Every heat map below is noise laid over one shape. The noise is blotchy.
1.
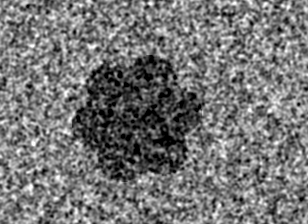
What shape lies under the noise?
flower
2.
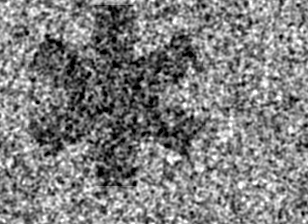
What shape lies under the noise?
asterisk
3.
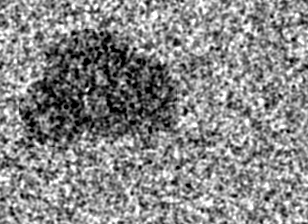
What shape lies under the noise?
cloud
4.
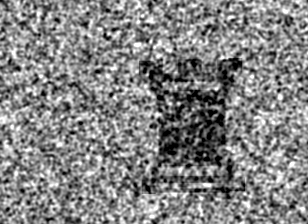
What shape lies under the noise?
chess rook
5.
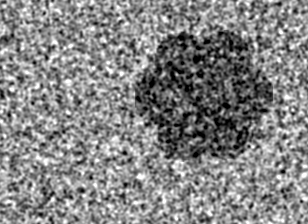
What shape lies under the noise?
flower
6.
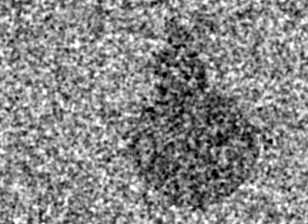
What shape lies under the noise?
pear
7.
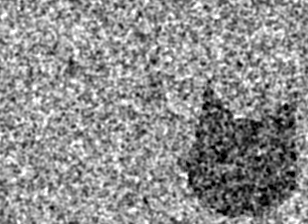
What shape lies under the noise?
cat's head
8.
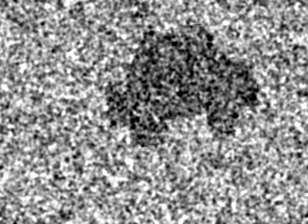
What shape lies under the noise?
car
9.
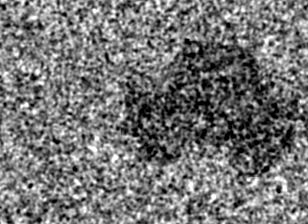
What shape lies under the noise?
car
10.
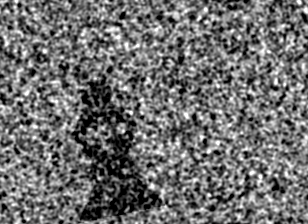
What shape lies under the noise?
chess bishop
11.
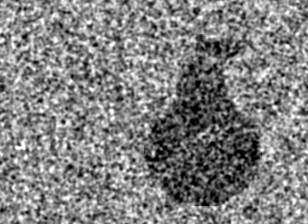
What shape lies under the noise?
pear
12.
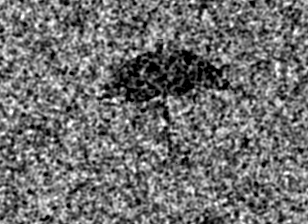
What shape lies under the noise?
umbrella
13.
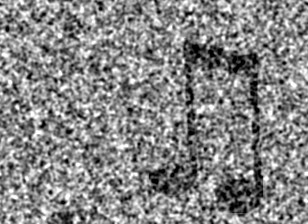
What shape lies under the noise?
pair of musical notes
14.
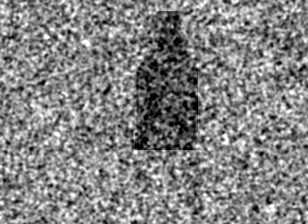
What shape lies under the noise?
bottle
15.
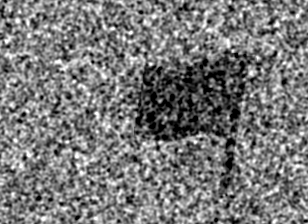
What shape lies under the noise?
flag
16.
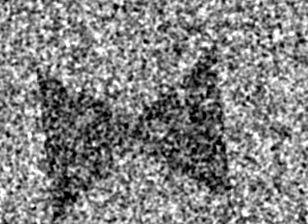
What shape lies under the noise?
bow tie
